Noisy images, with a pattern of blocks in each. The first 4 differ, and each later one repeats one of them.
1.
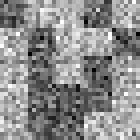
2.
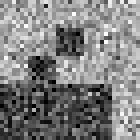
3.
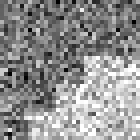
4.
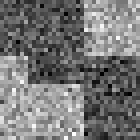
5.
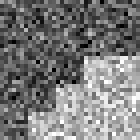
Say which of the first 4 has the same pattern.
3
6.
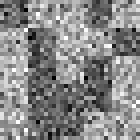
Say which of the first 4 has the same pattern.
1
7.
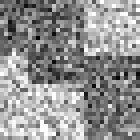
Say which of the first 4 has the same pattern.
4
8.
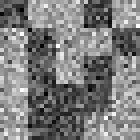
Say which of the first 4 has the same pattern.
1
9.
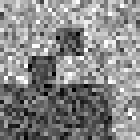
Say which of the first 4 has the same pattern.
2
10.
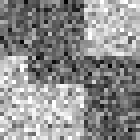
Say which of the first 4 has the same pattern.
4
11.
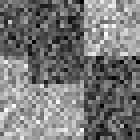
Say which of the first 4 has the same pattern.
4
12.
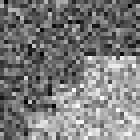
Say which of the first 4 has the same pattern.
3
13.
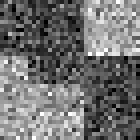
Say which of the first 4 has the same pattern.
4
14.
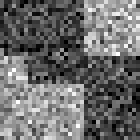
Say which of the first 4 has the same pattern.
4
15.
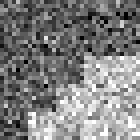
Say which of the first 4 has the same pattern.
3
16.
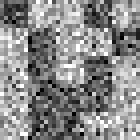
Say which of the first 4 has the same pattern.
1
